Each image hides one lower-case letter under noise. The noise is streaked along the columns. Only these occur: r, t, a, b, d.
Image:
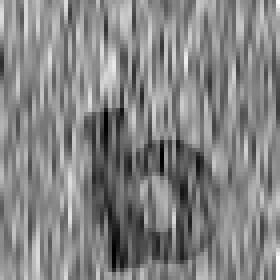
b
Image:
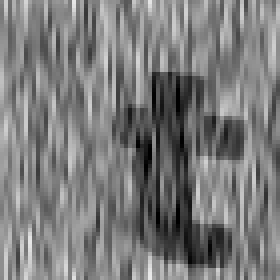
t
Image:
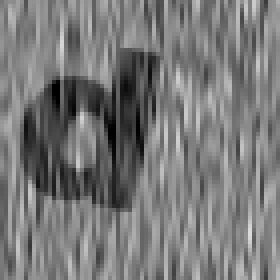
d
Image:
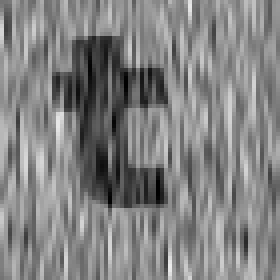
t
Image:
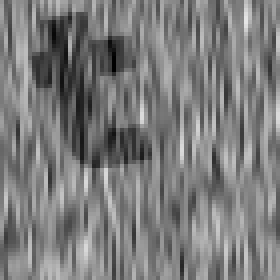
t
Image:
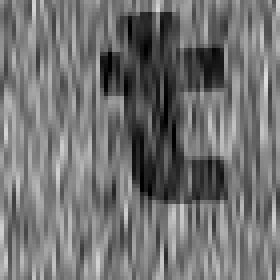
t
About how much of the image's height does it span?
two thirds
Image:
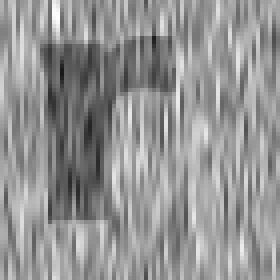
r
